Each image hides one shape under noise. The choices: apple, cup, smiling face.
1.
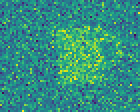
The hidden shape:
cup
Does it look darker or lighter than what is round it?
lighter
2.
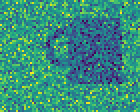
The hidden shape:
cup
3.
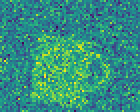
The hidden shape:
cup
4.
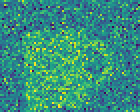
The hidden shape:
cup
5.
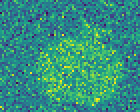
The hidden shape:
apple
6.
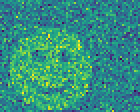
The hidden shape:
smiling face
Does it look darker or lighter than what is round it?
lighter
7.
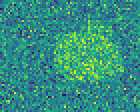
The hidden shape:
apple
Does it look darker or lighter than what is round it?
lighter
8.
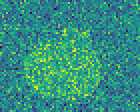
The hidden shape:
apple
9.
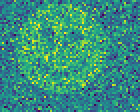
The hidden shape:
smiling face
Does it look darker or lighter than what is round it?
lighter
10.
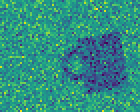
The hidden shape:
cup
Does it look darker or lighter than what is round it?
darker
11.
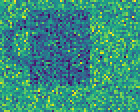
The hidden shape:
cup
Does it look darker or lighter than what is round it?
darker
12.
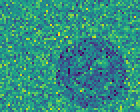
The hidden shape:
smiling face
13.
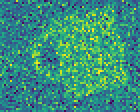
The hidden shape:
cup
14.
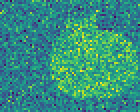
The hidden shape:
apple
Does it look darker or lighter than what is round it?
lighter
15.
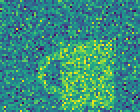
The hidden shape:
cup
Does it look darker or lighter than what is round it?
lighter
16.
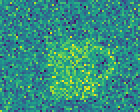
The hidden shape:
cup
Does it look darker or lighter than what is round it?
lighter
